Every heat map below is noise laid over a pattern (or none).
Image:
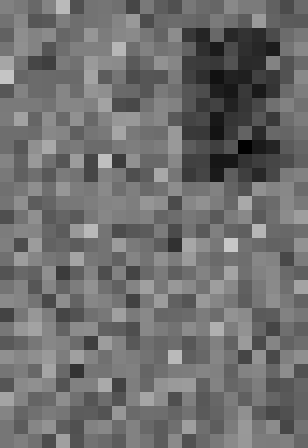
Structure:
one block
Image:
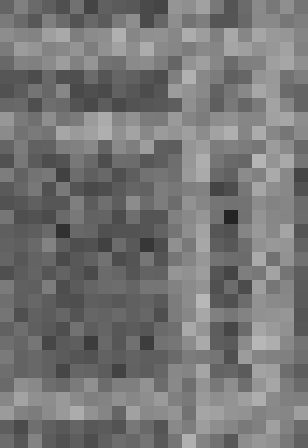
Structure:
bands of rows crossing bands of columns
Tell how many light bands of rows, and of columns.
3 and 2
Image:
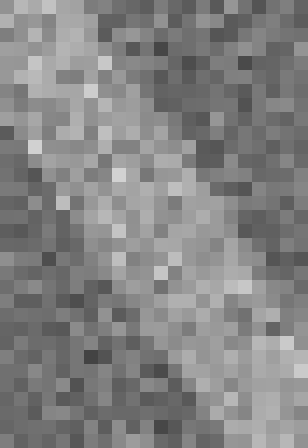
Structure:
a diagonal band
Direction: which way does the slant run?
top left to bottom right
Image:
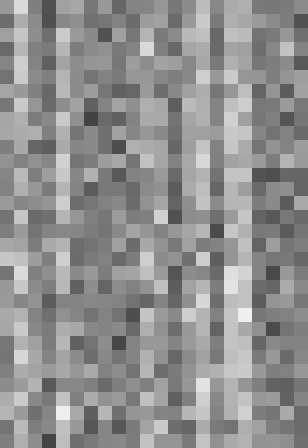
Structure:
bands of columns
